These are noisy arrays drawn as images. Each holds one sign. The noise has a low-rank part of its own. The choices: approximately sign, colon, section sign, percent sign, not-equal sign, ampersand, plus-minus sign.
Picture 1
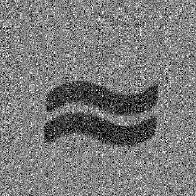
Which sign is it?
approximately sign
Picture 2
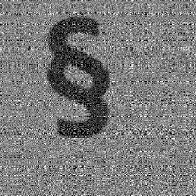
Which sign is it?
section sign
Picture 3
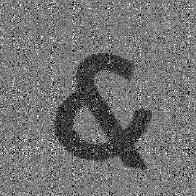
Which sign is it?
ampersand
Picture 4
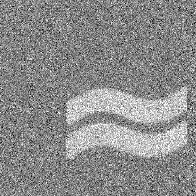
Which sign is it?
approximately sign
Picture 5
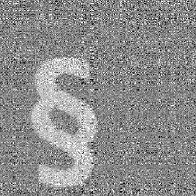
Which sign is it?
section sign
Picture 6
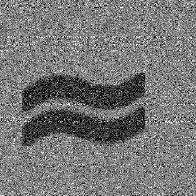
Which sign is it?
approximately sign
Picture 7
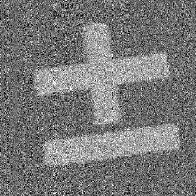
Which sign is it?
plus-minus sign
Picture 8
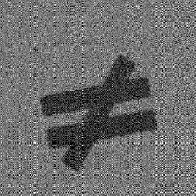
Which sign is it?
not-equal sign
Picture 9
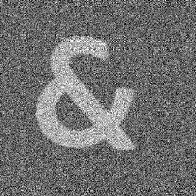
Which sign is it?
ampersand
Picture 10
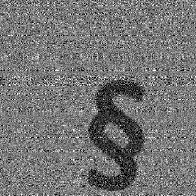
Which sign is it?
section sign
